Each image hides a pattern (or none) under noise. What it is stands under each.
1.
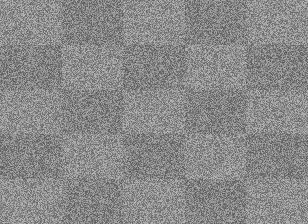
a checkerboard
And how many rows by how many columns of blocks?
5 by 5
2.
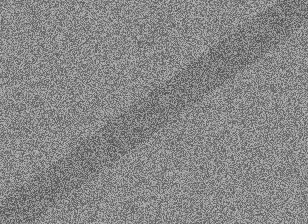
a diagonal band
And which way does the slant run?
bottom left to top right
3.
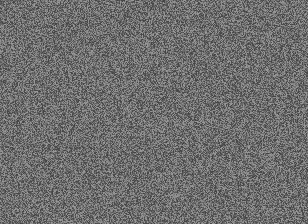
only noise
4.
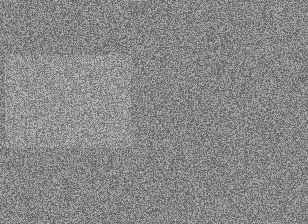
one block
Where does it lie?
middle left
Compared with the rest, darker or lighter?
lighter
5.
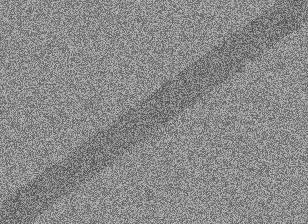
a diagonal band
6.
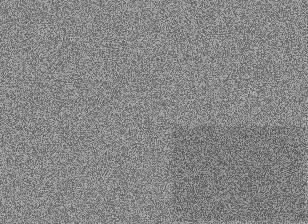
one block
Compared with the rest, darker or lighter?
darker
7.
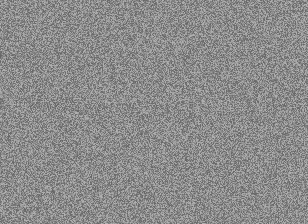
only noise
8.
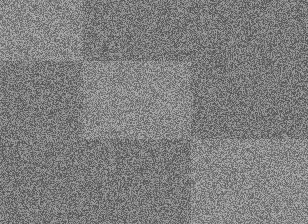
blocks along the diagonal
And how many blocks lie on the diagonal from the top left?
3
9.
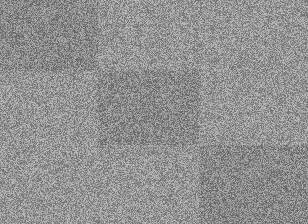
blocks along the diagonal
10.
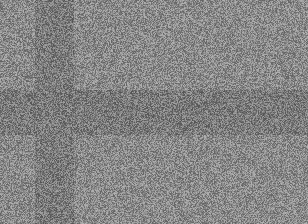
bands of rows crossing bands of columns
